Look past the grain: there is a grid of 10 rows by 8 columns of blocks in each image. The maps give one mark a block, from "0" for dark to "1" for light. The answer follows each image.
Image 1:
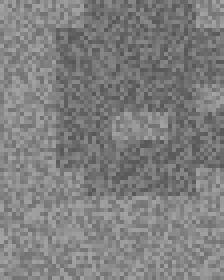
1 1 1 0 0 0 0 1
1 1 0 0 0 0 0 0
1 1 0 0 0 0 0 0
1 1 0 0 0 0 0 1
1 1 0 0 1 1 0 0
1 1 0 0 0 0 0 0
1 1 1 0 0 0 0 1
1 1 1 1 1 1 1 1
1 1 1 1 1 1 1 1
1 1 1 1 1 1 1 1
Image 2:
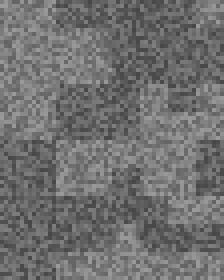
1 1 0 0 0 0 0 1
1 1 1 1 0 0 0 0
1 1 1 1 0 0 0 0
1 1 0 0 0 1 0 1
1 1 0 0 0 1 1 1
0 0 1 1 1 1 1 0
0 0 1 1 0 1 1 0
0 0 0 0 0 0 1 1
0 0 0 0 1 0 0 0
0 0 1 1 1 1 1 1
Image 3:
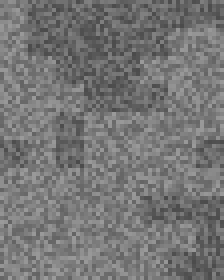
1 0 0 0 0 0 0 0
1 0 0 0 0 0 1 1
1 1 0 0 0 1 1 1
1 1 1 0 0 0 1 1
1 1 0 1 1 1 1 1
0 1 0 1 1 1 1 0
1 1 1 1 1 1 1 1
1 1 1 1 1 0 0 0
1 1 1 1 1 1 1 0
1 1 1 1 1 1 0 0
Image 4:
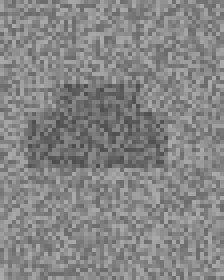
1 1 1 1 1 1 1 1
1 1 1 1 1 1 1 1
1 1 1 1 1 1 1 1
1 1 0 0 0 1 1 1
1 0 0 0 0 0 1 1
1 0 0 0 0 0 1 1
1 1 1 1 1 1 1 1
1 1 1 1 1 1 1 1
1 1 1 1 1 1 1 1
1 1 1 1 1 1 1 1
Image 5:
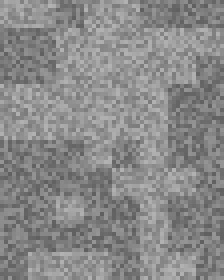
1 1 0 1 1 0 0 0
0 0 1 1 1 1 1 1
0 0 1 1 1 1 1 0
1 1 1 1 1 1 0 0
1 1 1 1 1 1 0 0
0 0 0 1 0 1 0 0
0 0 0 0 1 1 1 0
0 0 1 0 0 1 0 0
0 0 0 0 0 1 0 0
0 1 1 1 0 1 1 0
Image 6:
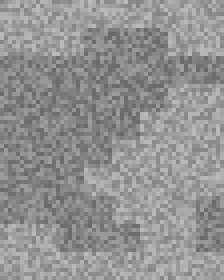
1 1 1 1 1 1 1 1
1 1 1 0 0 0 1 1
0 0 0 0 0 0 0 0
0 0 0 0 0 0 1 1
0 0 0 0 0 1 1 1
0 0 0 0 1 1 1 1
0 0 0 1 1 1 1 1
0 0 0 0 1 1 1 0
1 1 0 0 0 1 1 0
1 1 1 1 1 1 1 1
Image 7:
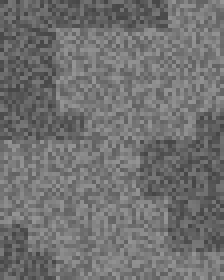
0 0 0 0 0 0 1 1
0 0 1 1 1 1 1 1
0 0 1 1 1 1 1 1
0 0 1 1 1 1 1 1
0 0 0 1 1 1 1 0
1 1 1 1 1 0 0 0
1 1 1 1 1 0 0 0
1 1 1 1 1 1 0 0
0 1 1 1 1 1 0 0
0 0 1 1 1 1 1 1
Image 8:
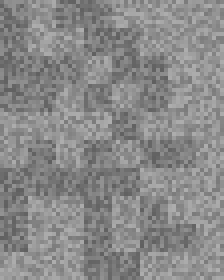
0 1 0 0 1 1 1 1
0 1 1 0 0 1 1 1
0 0 0 1 0 0 1 1
0 0 1 0 1 0 1 1
1 1 1 1 0 1 1 1
1 0 1 0 1 0 0 1
0 0 0 0 0 1 1 1
0 1 1 0 1 0 1 1
0 1 1 0 1 0 0 1
1 1 1 0 0 1 1 1
